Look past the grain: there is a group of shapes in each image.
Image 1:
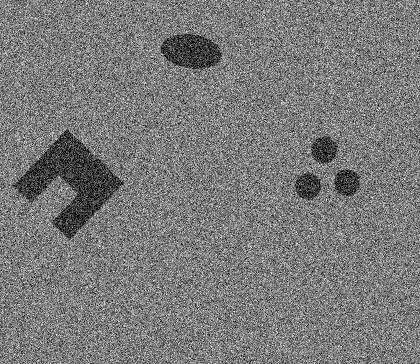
top middle: ellipse; middle left: square with a notch; middle right: three dots
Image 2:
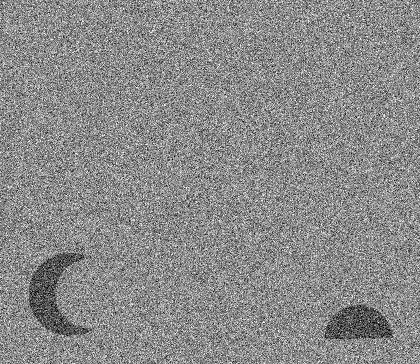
bottom left: crescent; bottom right: half disc
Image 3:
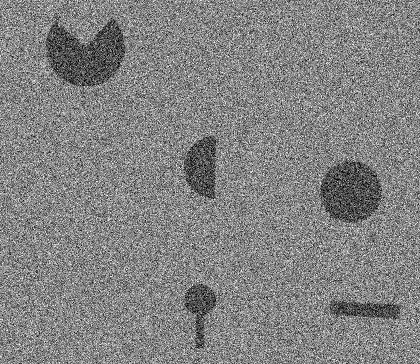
top left: disc with a wedge cut out; centre: half disc; middle right: disc; bottom middle: lollipop; bottom right: bar
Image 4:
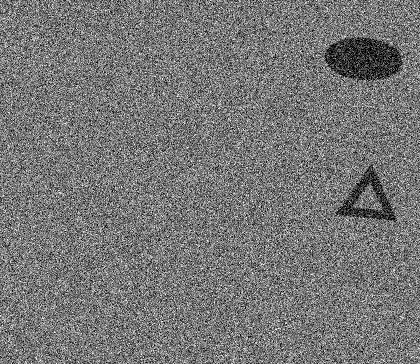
top right: ellipse; middle right: triangle frame
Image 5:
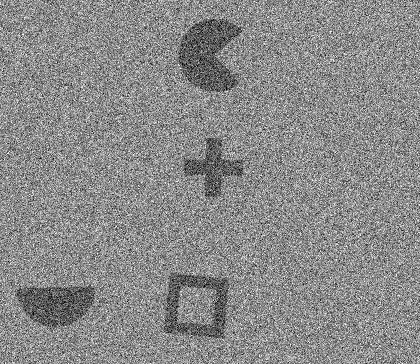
top middle: disc with a wedge cut out; centre: cross; bottom left: half disc; bottom middle: square frame
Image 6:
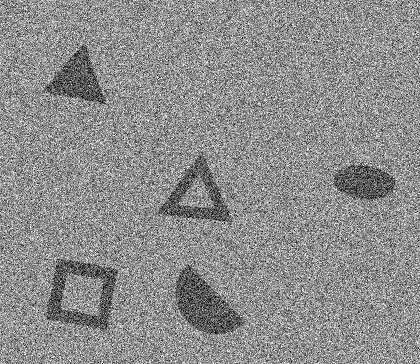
top left: triangle; centre: triangle frame; middle right: ellipse; bottom left: square frame; bottom middle: half disc
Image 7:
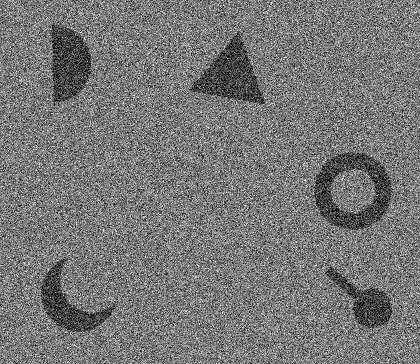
top left: half disc; top middle: triangle; middle right: ring; bottom left: crescent; bottom right: lollipop
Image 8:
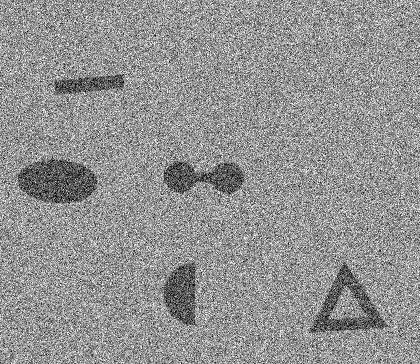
top left: bar; middle left: ellipse; centre: dumbbell; bottom middle: half disc; bottom right: triangle frame
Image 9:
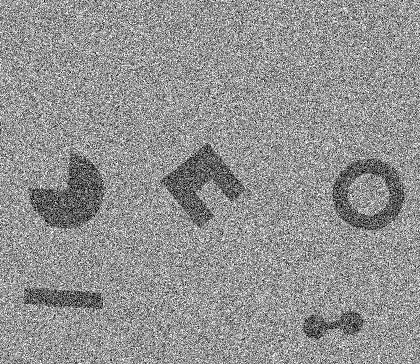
middle left: disc with a wedge cut out; centre: square with a notch; middle right: ring; bottom left: bar; bottom right: dumbbell
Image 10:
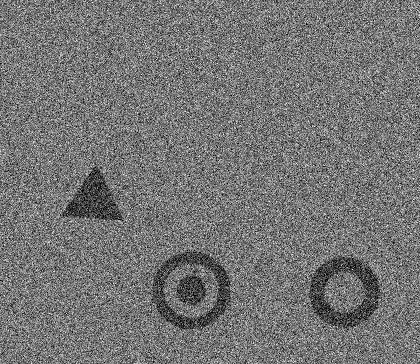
middle left: triangle; bottom middle: bullseye; bottom right: ring
